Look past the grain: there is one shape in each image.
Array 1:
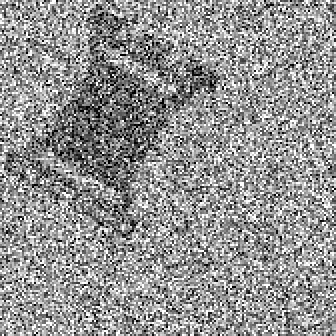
dark chess rook
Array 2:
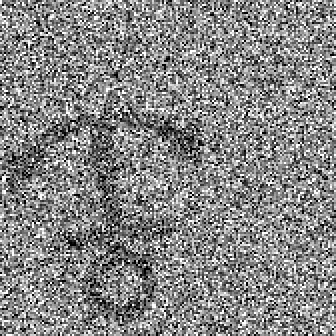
dark anchor
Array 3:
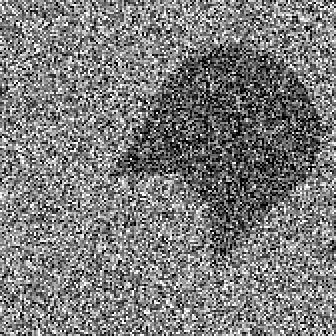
dark cat's head
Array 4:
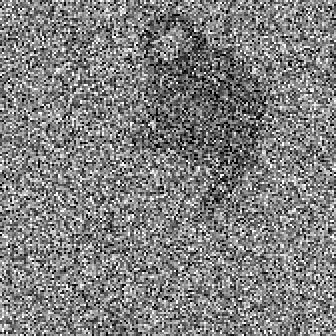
dark teapot
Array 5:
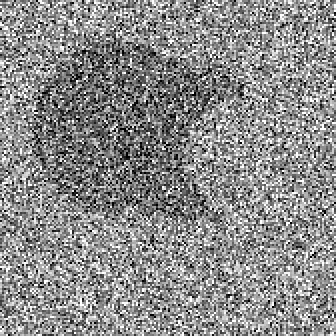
dark cat's head
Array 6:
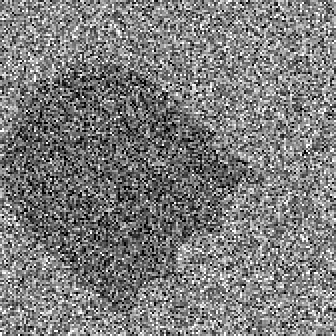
dark ghost
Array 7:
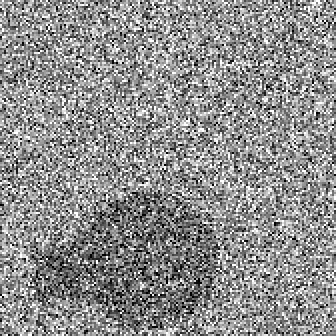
dark light bulb
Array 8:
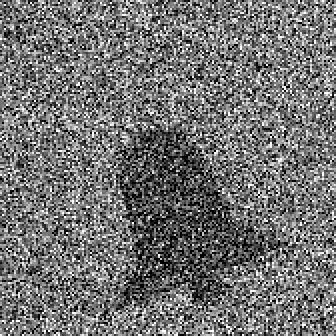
dark bell
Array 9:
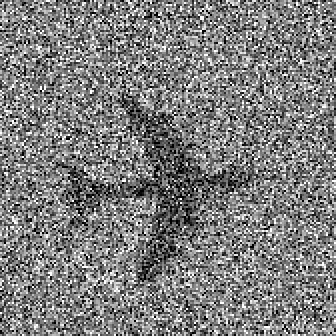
dark airplane
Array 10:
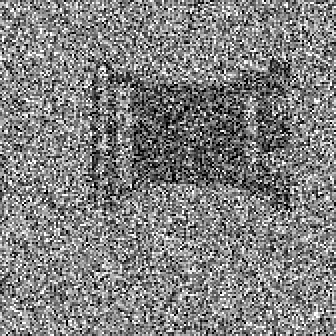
dark chess rook
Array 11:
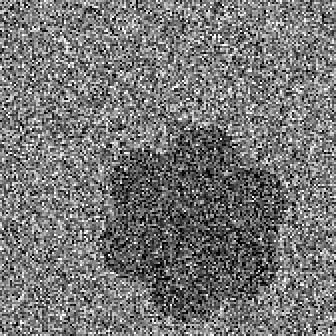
dark flower
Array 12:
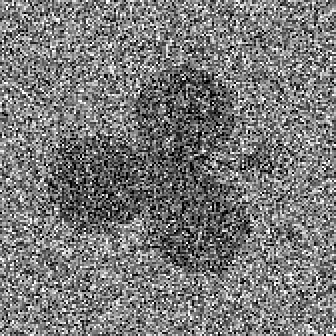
dark club
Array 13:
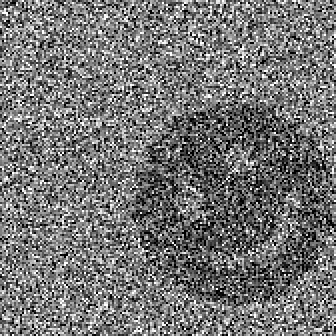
dark smiling face
